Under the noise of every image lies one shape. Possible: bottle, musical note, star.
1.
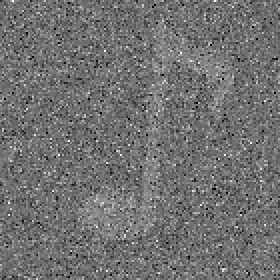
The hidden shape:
musical note
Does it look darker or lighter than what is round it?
lighter
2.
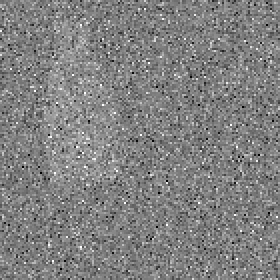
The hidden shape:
bottle
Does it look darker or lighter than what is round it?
lighter
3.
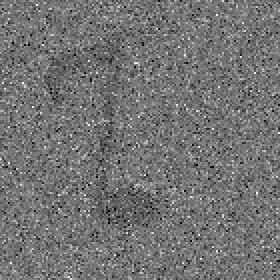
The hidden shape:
musical note
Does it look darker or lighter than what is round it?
darker
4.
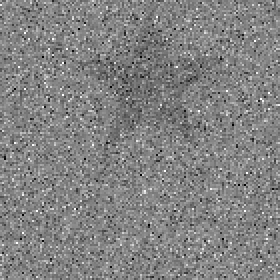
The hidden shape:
star
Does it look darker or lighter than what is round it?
darker
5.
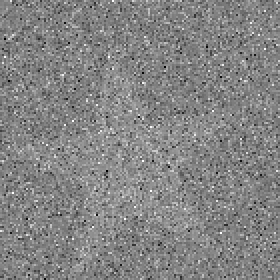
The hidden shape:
star
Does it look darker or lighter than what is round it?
lighter
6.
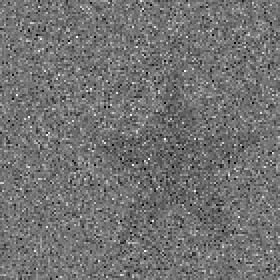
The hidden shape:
star
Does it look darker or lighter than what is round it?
darker
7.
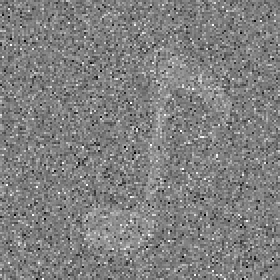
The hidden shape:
musical note
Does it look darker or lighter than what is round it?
lighter
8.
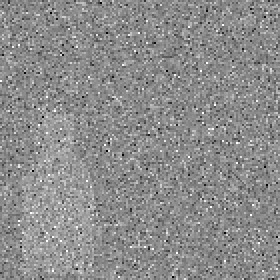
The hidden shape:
bottle
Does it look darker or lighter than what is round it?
lighter
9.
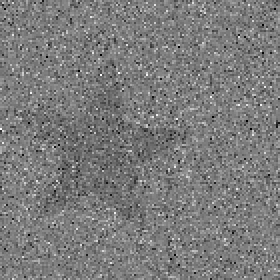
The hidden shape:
star
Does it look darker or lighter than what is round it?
darker
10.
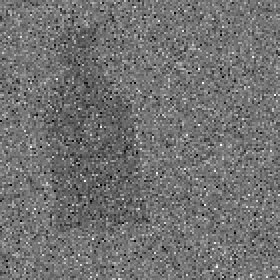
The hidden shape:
bottle
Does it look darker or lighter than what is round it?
darker
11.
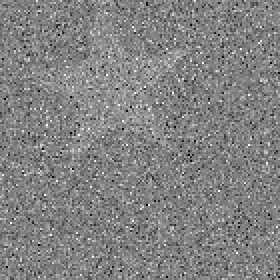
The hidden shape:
star
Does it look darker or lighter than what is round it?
lighter
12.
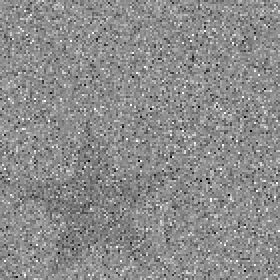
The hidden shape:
star
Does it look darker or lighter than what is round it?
darker
